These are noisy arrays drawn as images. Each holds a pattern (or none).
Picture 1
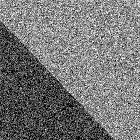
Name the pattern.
a sharp edge
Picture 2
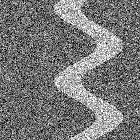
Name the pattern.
a wavy band
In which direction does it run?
top to bottom
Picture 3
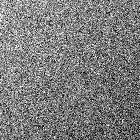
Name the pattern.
a smooth slope
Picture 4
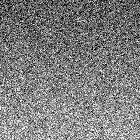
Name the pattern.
a smooth slope
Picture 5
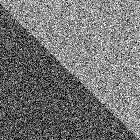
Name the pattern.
a sharp edge
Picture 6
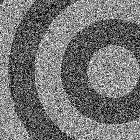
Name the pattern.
rings round one point
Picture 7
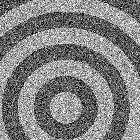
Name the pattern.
rings round one point
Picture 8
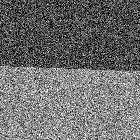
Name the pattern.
a sharp edge
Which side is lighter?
bottom
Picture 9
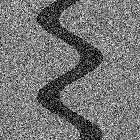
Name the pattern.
a wavy band
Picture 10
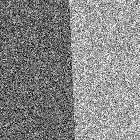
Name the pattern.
a sharp edge
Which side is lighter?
right
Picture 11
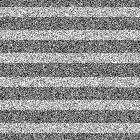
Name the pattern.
horizontal stripes
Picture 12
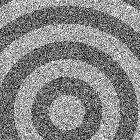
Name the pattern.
rings round one point
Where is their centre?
bottom middle
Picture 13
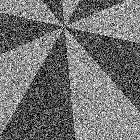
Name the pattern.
spokes from one point
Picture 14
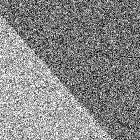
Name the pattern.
a sharp edge
